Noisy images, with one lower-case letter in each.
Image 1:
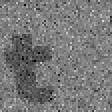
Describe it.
dark t
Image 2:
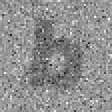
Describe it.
dark b
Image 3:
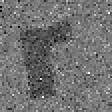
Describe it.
dark r
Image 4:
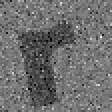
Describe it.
dark r
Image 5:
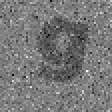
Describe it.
dark g
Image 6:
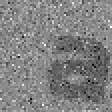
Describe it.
dark a
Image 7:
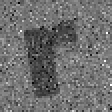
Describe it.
dark r
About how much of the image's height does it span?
two thirds
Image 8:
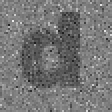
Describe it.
dark d
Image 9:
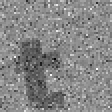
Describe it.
dark t
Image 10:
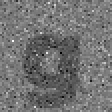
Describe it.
dark g
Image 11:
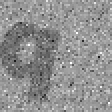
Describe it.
dark q
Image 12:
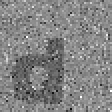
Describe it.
dark d
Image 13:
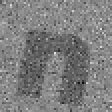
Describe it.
dark n
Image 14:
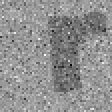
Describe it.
dark r
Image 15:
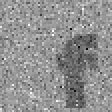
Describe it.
dark f
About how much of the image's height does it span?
two thirds
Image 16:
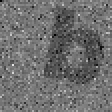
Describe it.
dark b
